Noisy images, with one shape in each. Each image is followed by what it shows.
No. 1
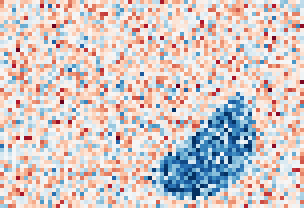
half disc
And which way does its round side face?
down and right
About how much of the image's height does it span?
half
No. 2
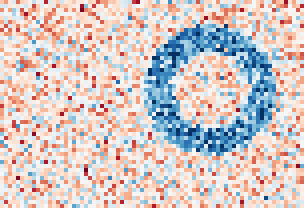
ring
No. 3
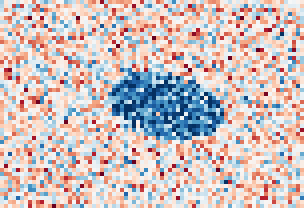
ellipse
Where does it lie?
centre
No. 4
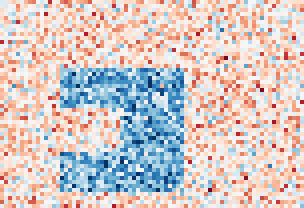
square with a notch
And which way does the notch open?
left
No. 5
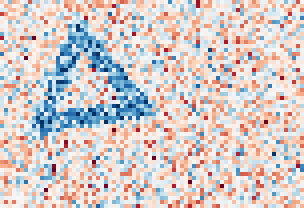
triangle frame
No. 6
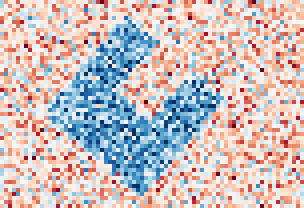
square with a notch
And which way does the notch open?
up and right
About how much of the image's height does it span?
nearly all
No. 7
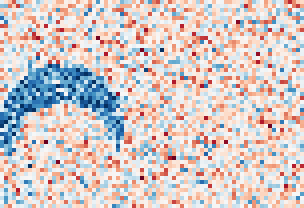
crescent
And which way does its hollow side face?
down
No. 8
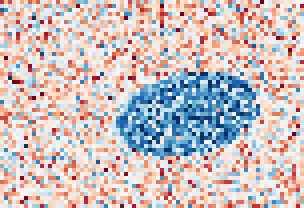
ellipse
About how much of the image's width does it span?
half
